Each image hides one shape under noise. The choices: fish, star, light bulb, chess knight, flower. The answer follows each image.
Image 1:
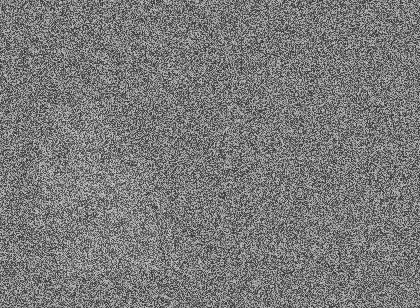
chess knight
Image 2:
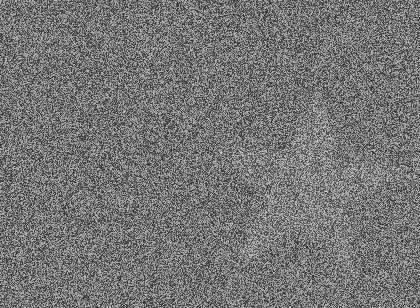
star
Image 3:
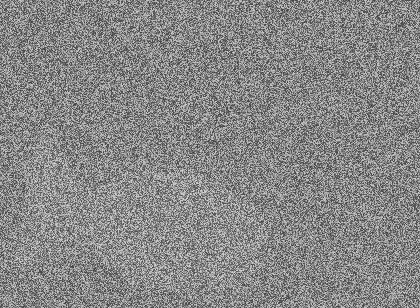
fish
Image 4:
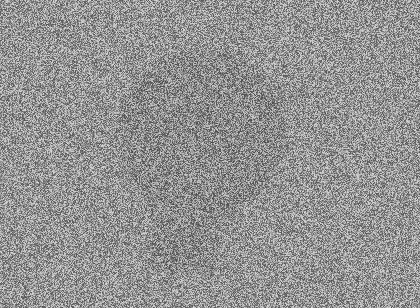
light bulb
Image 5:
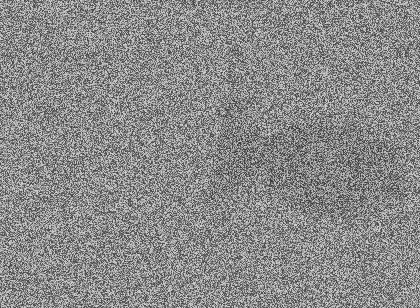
fish
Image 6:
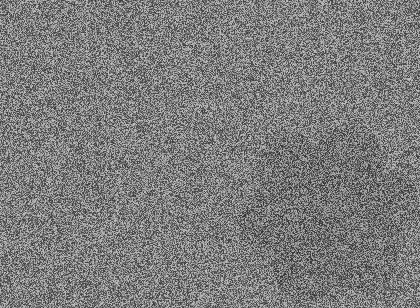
flower
